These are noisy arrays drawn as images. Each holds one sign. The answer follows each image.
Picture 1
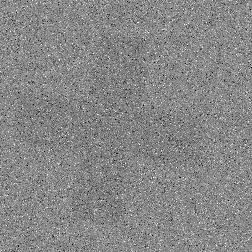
dark plus sign
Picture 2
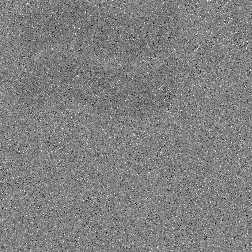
dark approximately sign
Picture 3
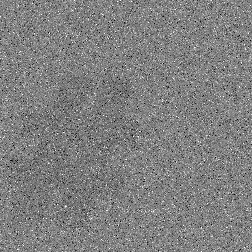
dark hash sign
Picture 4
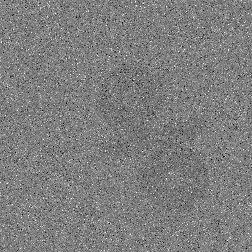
dark percent sign
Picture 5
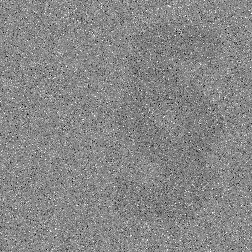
dark section sign
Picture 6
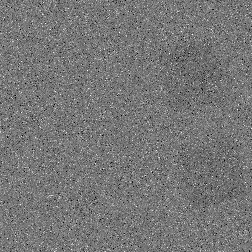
dark colon
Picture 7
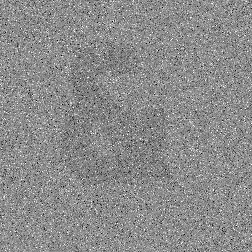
dark ampersand
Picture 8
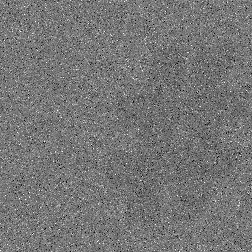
dark hash sign
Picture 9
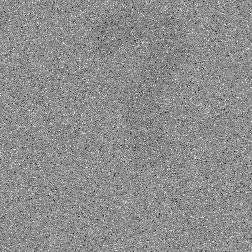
dark question mark
